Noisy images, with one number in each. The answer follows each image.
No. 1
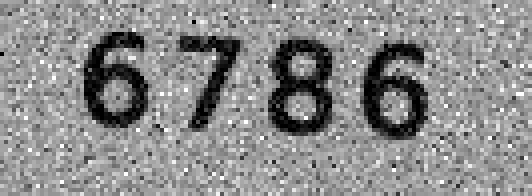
6786
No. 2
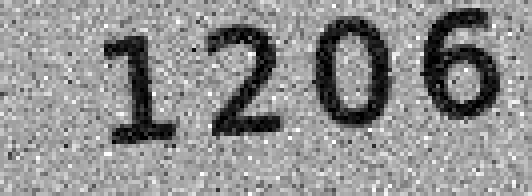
1206
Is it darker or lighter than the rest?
darker
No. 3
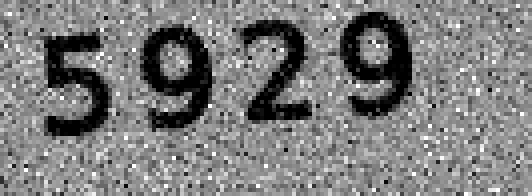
5929
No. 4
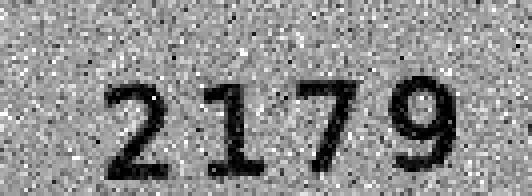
2179
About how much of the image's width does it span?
two thirds
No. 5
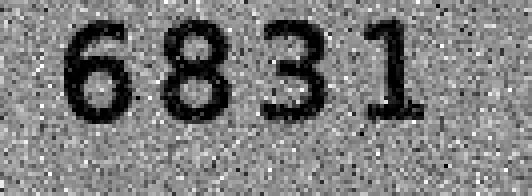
6831
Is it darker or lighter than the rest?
darker
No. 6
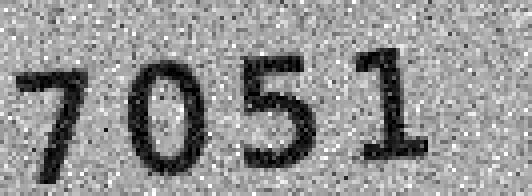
7051
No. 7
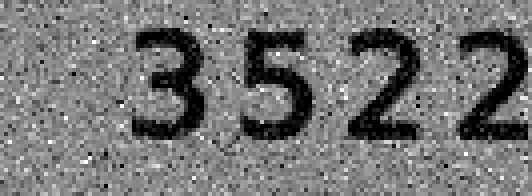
3522
